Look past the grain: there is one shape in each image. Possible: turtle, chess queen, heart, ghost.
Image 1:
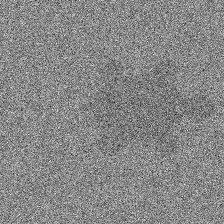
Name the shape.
turtle
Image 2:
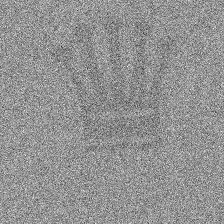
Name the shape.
chess queen
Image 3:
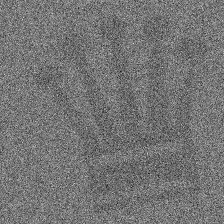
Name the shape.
chess queen
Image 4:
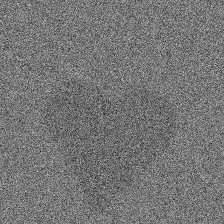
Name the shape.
heart
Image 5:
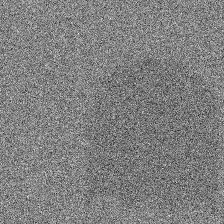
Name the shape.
ghost
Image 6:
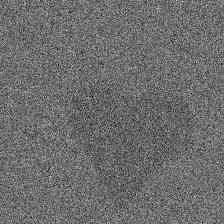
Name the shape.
heart
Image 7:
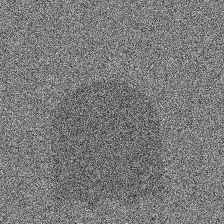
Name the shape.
ghost
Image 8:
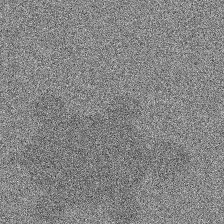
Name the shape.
turtle
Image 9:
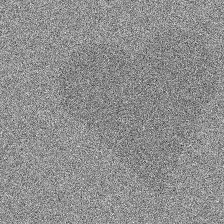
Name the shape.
heart
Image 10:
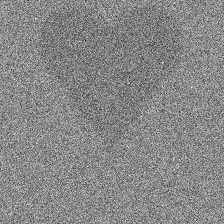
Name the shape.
heart
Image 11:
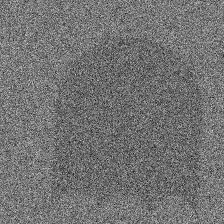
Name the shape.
ghost
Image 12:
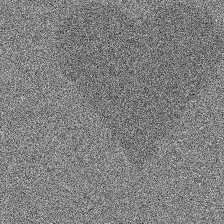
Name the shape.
heart
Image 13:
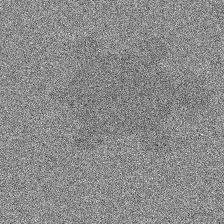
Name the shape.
turtle
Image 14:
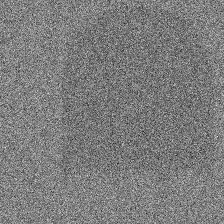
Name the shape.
ghost
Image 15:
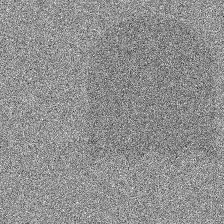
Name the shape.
ghost
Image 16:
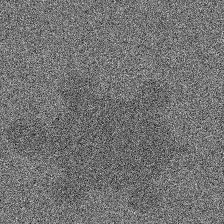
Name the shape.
turtle
